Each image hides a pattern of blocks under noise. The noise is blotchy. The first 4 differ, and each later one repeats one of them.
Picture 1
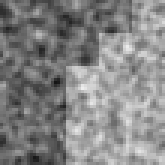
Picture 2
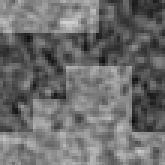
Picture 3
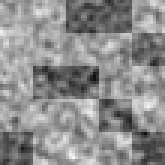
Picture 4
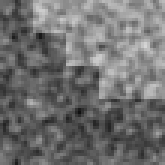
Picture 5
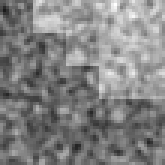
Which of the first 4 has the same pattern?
4
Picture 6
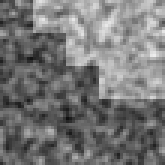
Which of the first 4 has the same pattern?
4
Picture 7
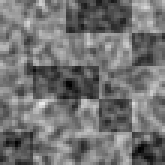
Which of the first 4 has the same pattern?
3
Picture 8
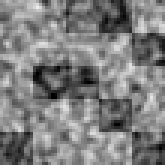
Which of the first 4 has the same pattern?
3
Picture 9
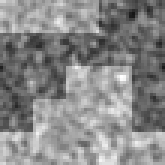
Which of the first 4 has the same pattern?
2
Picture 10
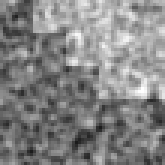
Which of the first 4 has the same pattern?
4
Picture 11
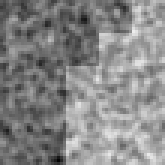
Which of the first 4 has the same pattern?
1
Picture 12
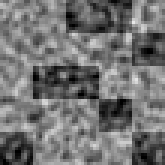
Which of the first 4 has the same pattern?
3
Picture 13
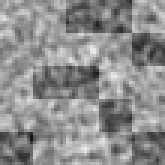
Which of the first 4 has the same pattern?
3
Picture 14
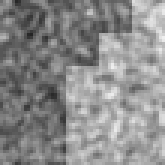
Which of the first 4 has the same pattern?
1
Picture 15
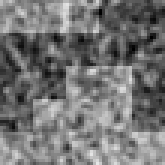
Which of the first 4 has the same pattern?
2
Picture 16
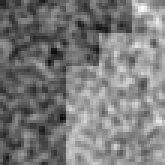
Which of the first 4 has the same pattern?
1
